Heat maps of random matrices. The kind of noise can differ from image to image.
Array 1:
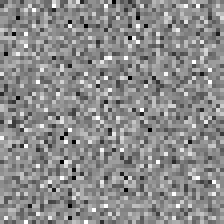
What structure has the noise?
heavy tails
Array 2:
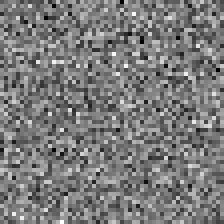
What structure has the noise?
independent entries
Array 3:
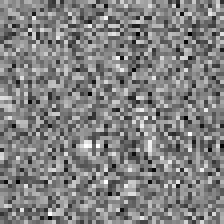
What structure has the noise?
low rank plus noise
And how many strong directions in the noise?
five to eight
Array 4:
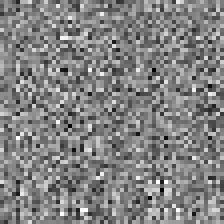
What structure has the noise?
low rank plus noise
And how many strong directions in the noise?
two
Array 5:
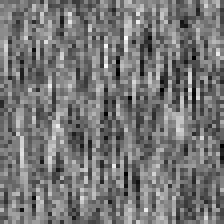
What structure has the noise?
streaked along the columns
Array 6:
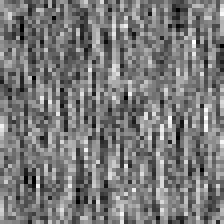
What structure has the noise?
streaked along the columns
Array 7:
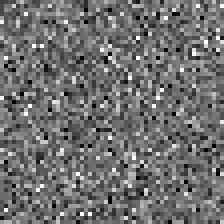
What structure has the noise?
heavy tails
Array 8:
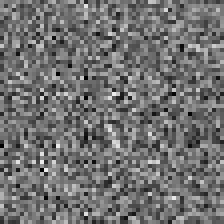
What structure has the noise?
low rank plus noise
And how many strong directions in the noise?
two
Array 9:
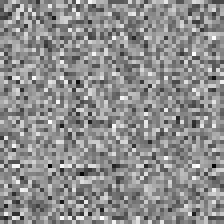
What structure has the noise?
low rank plus noise
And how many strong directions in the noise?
one
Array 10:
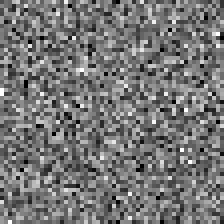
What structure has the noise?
independent entries
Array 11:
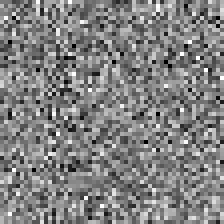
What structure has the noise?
low rank plus noise
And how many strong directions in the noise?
five to eight
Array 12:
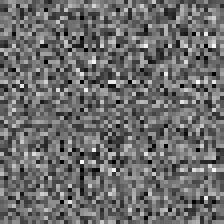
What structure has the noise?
low rank plus noise
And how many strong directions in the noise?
two
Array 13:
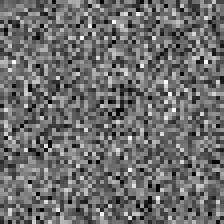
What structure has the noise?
independent entries
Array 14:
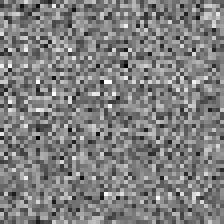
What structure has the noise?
low rank plus noise
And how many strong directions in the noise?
three or four
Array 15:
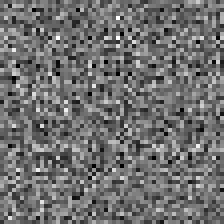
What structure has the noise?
low rank plus noise
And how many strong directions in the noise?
three or four
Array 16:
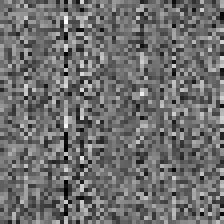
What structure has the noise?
columns of uneven size
